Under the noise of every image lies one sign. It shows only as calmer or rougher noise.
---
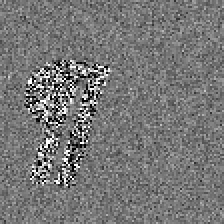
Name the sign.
pilcrow
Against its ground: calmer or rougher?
rougher
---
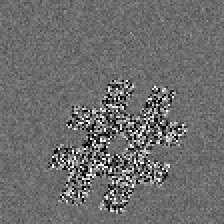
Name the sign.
hash sign
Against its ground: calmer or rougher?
rougher
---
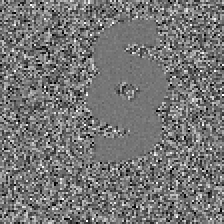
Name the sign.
section sign
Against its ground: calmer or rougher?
calmer
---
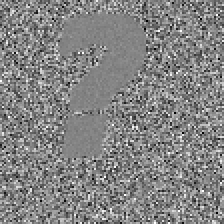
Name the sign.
question mark
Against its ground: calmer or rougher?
calmer
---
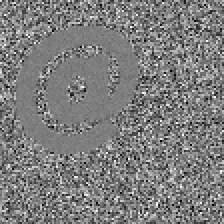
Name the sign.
at sign
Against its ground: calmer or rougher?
calmer
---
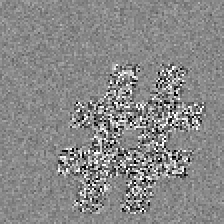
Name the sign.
hash sign
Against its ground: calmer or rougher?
rougher
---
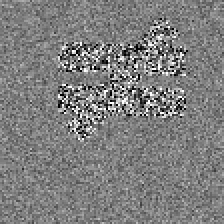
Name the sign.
not-equal sign
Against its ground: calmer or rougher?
rougher
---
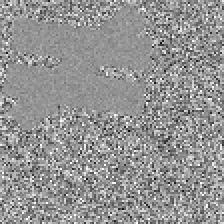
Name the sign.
not-equal sign
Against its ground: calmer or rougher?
calmer
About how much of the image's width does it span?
two thirds
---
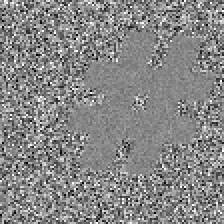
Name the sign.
hash sign
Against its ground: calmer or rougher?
calmer
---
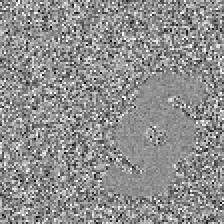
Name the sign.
section sign
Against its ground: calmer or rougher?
calmer
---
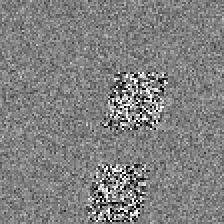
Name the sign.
colon
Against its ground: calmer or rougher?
rougher
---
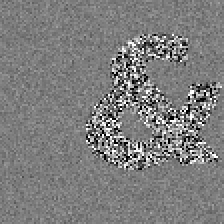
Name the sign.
ampersand
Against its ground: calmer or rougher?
rougher
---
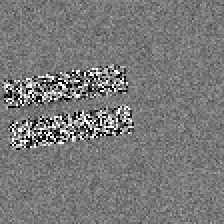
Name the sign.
equals sign
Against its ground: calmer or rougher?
rougher
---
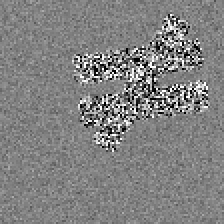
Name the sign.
not-equal sign
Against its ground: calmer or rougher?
rougher
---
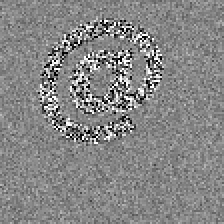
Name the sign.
at sign
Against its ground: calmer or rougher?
rougher
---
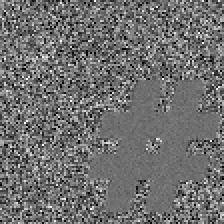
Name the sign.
hash sign
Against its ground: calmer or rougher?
calmer
